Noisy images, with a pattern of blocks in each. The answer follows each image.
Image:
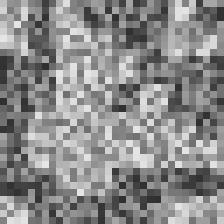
mirrored about the diagonal from the bottom left
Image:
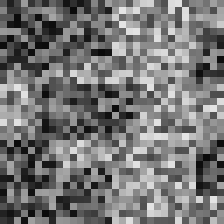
top and bottom mirror each other
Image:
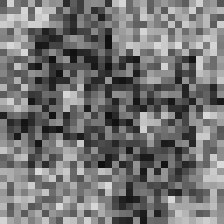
the same after a half turn
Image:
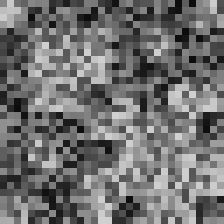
mirrored about the diagonal from the top left
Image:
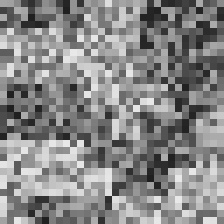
no symmetry
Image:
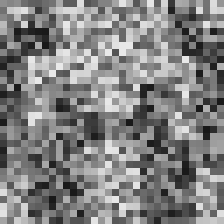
left and right mirror each other
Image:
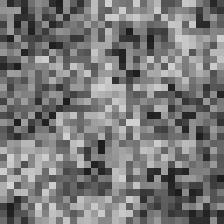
the same after a half turn
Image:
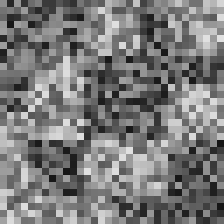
mirrored about the diagonal from the bottom left
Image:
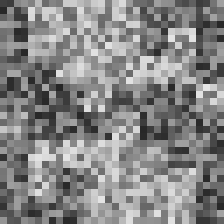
the same after a half turn
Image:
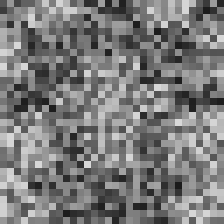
left and right mirror each other
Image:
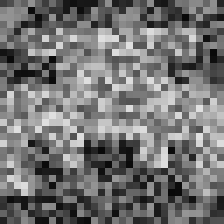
left and right mirror each other
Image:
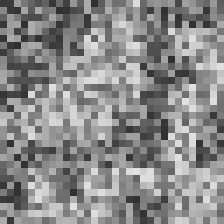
mirrored about the diagonal from the top left
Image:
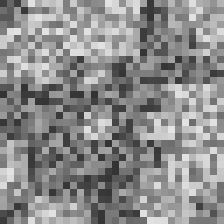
mirrored about the diagonal from the bottom left
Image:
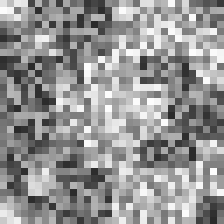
top and bottom mirror each other
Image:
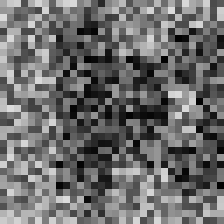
top and bottom mirror each other
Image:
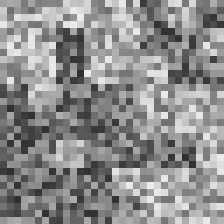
mirrored about the diagonal from the bottom left
